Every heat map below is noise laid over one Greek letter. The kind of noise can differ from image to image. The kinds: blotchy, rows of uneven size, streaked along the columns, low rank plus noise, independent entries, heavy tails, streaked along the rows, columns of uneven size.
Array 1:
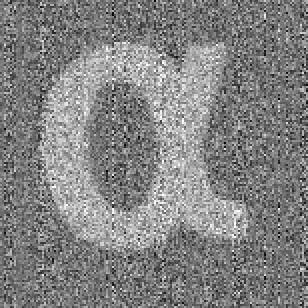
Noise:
columns of uneven size
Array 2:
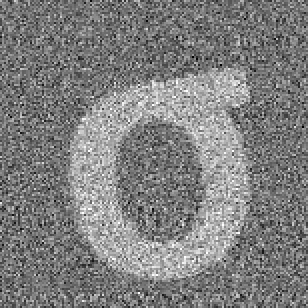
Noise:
low rank plus noise
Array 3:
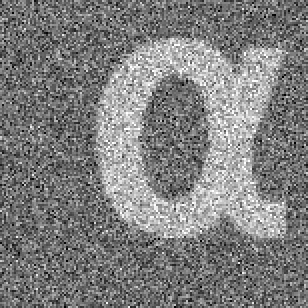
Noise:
independent entries
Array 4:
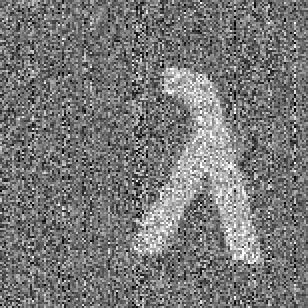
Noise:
columns of uneven size
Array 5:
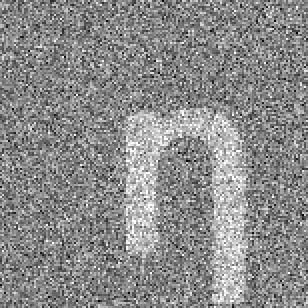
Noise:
independent entries
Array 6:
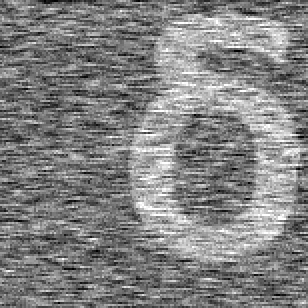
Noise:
streaked along the rows
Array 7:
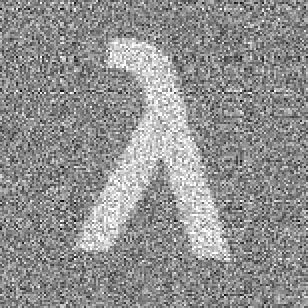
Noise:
low rank plus noise
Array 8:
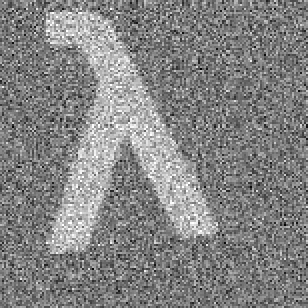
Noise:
low rank plus noise
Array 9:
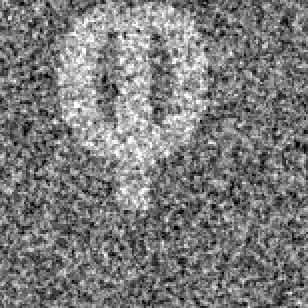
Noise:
blotchy
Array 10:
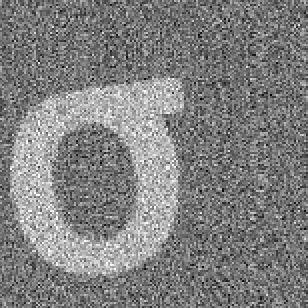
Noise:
low rank plus noise
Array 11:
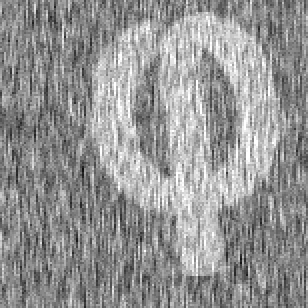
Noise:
streaked along the columns
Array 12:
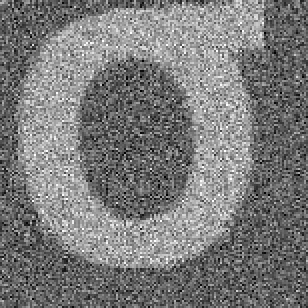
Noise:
low rank plus noise
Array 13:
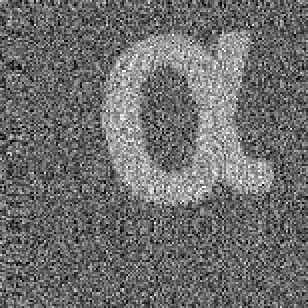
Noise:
low rank plus noise
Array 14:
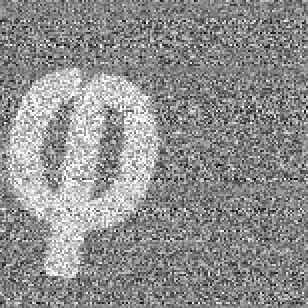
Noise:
rows of uneven size
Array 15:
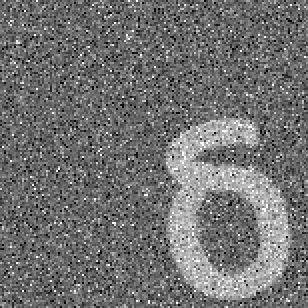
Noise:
heavy tails
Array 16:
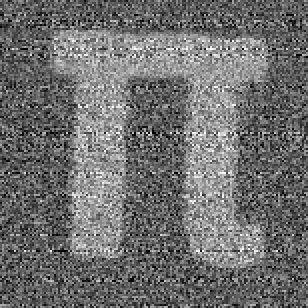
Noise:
rows of uneven size
